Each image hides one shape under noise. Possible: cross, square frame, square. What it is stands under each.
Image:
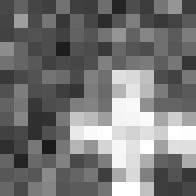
cross
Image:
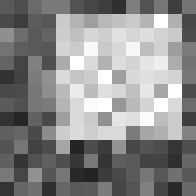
square
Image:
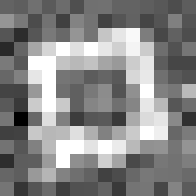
square frame
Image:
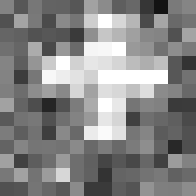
cross
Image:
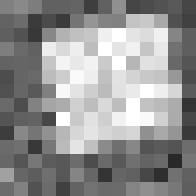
square
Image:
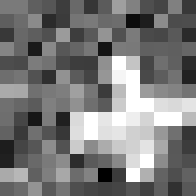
cross
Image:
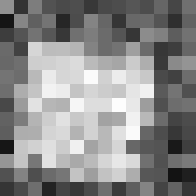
square
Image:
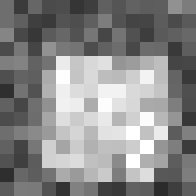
square
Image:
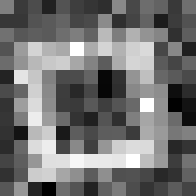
square frame
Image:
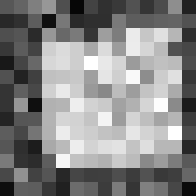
square
